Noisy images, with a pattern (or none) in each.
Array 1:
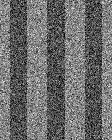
vertical stripes
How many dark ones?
3
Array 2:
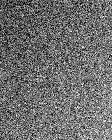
a smooth slope
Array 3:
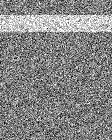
one horizontal stripe
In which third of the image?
top
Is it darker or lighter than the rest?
lighter
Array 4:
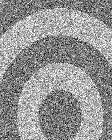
rings round one point
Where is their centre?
bottom middle
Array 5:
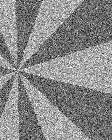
spokes from one point
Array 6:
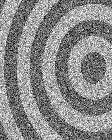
rings round one point
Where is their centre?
middle right
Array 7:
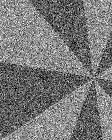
spokes from one point
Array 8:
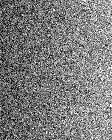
a smooth slope
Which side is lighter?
right
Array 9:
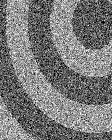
rings round one point
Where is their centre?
top right
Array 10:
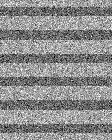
horizontal stripes
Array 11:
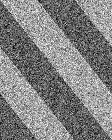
diagonal stripes
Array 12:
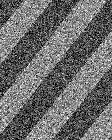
diagonal stripes
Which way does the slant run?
bottom left to top right
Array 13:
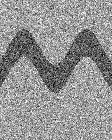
a wavy band
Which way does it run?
left to right
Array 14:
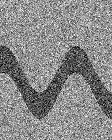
a wavy band
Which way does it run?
left to right
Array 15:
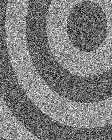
rings round one point
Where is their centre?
top right
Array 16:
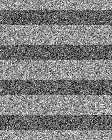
horizontal stripes
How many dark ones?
4
